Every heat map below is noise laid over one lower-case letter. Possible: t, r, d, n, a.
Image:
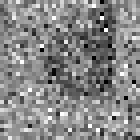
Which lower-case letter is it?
d
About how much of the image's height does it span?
two thirds
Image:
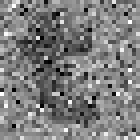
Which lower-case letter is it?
t
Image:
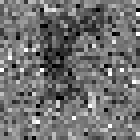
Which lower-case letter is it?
r
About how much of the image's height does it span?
two thirds
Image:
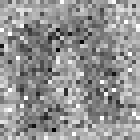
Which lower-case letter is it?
n
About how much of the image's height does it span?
nearly all
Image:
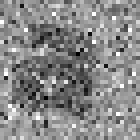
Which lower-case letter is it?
a
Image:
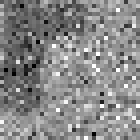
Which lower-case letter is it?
r
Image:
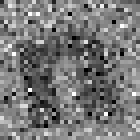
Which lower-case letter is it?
n
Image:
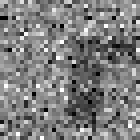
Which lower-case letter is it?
r
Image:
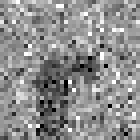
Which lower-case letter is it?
r
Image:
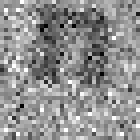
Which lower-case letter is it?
n
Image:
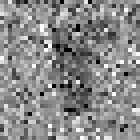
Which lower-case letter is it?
r
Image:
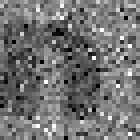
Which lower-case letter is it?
n
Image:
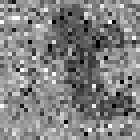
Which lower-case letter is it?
t
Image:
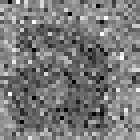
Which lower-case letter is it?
a
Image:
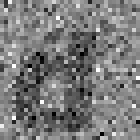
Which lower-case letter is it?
d
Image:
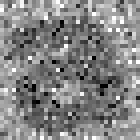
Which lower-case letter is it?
a
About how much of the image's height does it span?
nearly all
